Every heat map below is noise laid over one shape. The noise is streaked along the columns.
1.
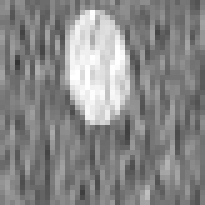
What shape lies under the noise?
ellipse
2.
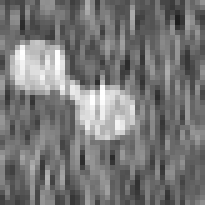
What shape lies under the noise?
dumbbell
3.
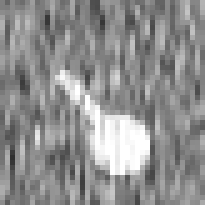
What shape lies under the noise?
lollipop
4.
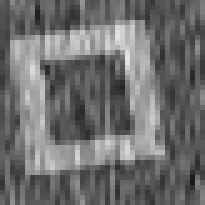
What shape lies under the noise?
square frame
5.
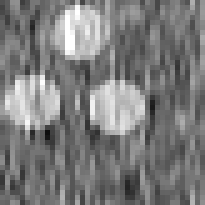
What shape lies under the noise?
three dots
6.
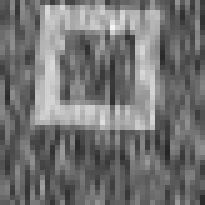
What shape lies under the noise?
square frame
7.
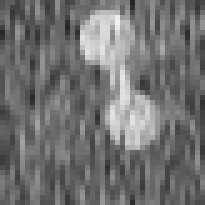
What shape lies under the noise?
dumbbell
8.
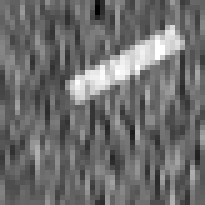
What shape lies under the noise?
bar
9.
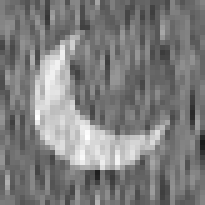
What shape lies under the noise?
crescent
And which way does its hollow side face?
up and right
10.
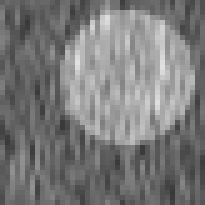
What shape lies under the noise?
disc
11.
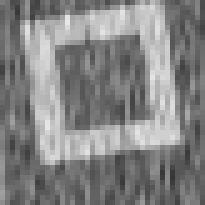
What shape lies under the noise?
square frame
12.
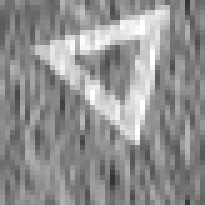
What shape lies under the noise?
triangle frame
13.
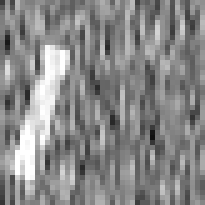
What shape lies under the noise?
bar
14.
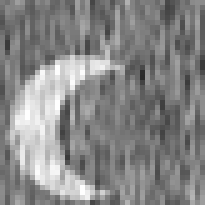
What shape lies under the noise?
crescent
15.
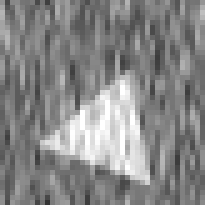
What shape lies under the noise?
triangle
